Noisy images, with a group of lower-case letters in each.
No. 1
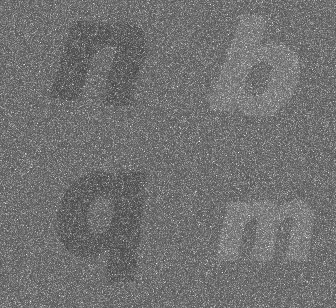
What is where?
top left: dark n; top right: light b; bottom left: dark q; bottom right: light m
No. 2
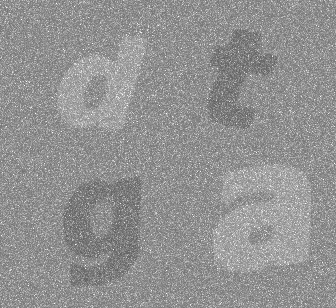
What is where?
top left: light d; top right: dark t; bottom left: dark g; bottom right: light a
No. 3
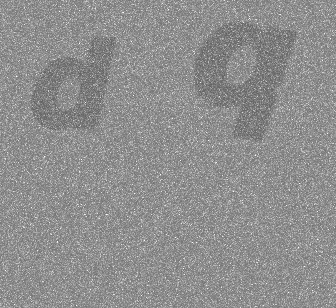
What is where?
top left: dark d; top right: dark q
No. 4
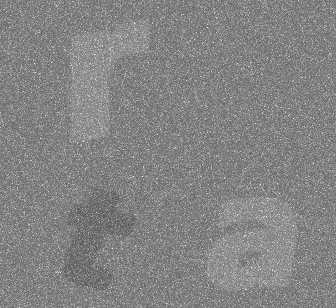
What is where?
top left: light r; bottom left: dark t; bottom right: light a
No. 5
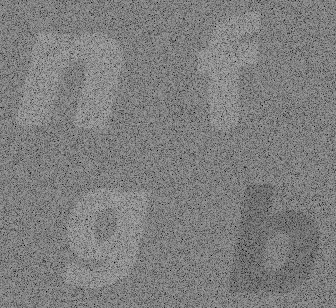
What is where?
top left: light n; top right: light f; bottom left: light g; bottom right: dark b
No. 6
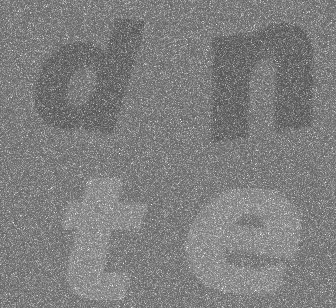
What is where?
top left: dark d; top right: dark n; bottom left: light t; bottom right: light e
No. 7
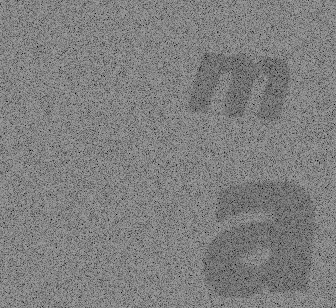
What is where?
top right: dark m; bottom right: dark a
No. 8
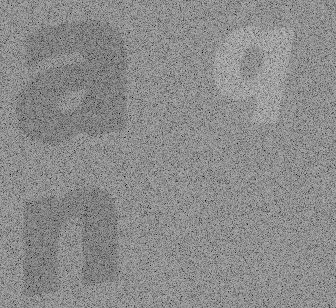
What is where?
top left: dark a; top right: light q; bottom left: dark n
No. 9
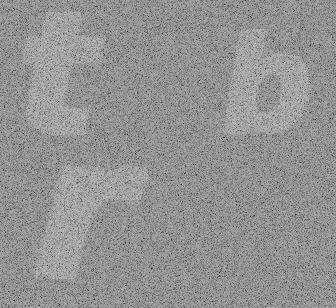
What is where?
top left: light t; top right: light b; bottom left: light r
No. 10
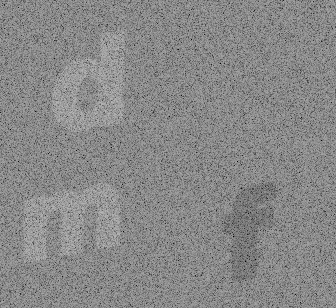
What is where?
top left: light d; bottom left: light m; bottom right: dark f
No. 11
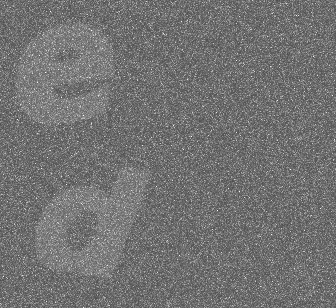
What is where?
top left: light e; bottom left: light d
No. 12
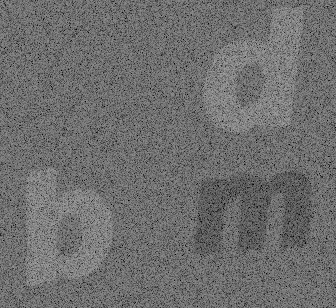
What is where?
top right: light d; bottom left: light b; bottom right: dark m
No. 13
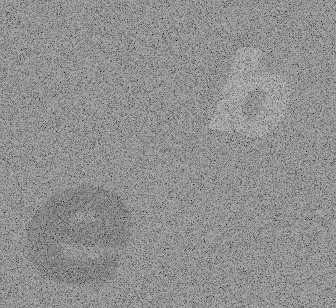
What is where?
top right: light b; bottom left: dark e
